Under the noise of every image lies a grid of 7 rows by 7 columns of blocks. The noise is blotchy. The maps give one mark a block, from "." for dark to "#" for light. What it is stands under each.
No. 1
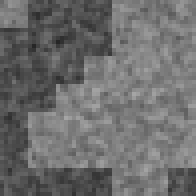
#...###
....###
...####
..#####
.######
.######
....##.
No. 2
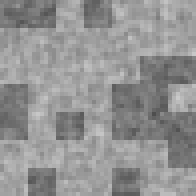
..#.###
#######
#####..
.###..#
.#.#...
######.
#.##.##
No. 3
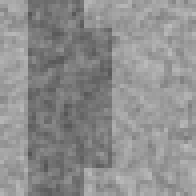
#..####
#...###
#...###
#...###
#...###
#...###
#..####
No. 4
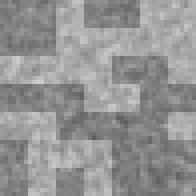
..#..##
..#####
####..#
...##..
##....#
.###...
.#.#...
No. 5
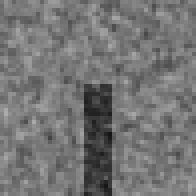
#######
#######
#######
###.###
###.###
###.###
###.###
